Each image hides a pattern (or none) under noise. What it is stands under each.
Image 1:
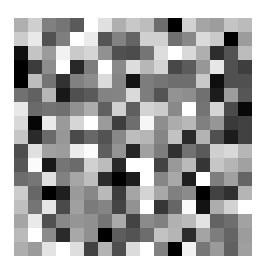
only noise
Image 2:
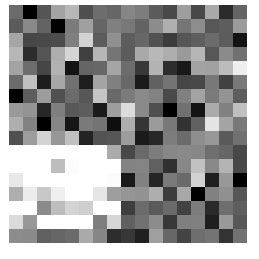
one block
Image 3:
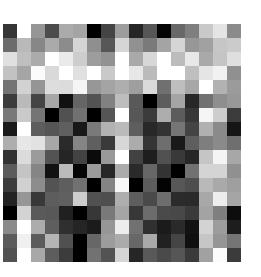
bands of rows crossing bands of columns
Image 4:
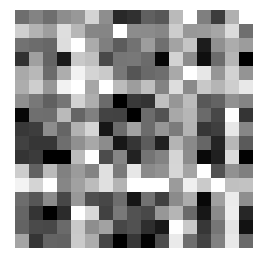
bands of rows crossing bands of columns
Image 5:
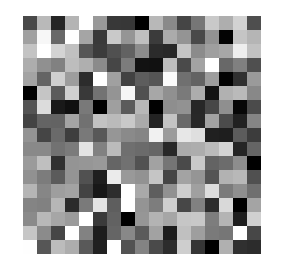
only noise
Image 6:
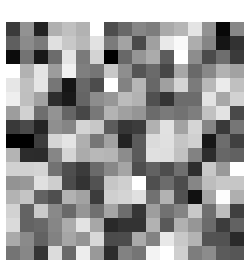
a checkerboard
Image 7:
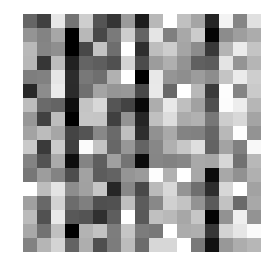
bands of columns
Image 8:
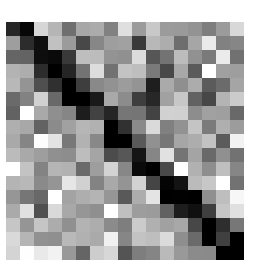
a diagonal band
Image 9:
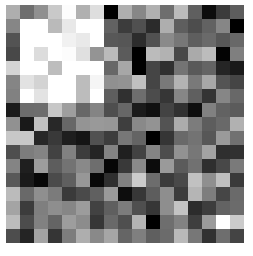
one block
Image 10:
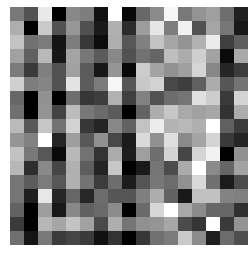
bands of columns
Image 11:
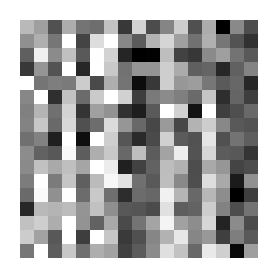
bands of columns
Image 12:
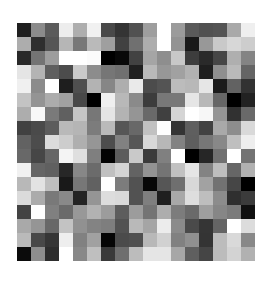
a checkerboard
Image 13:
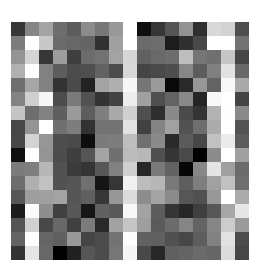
bands of columns
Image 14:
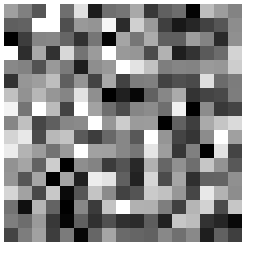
only noise
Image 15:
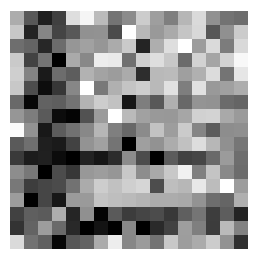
bands of rows crossing bands of columns
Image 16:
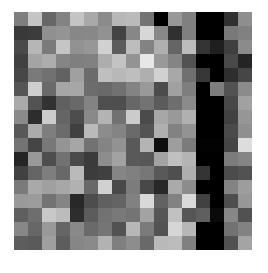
one band of columns
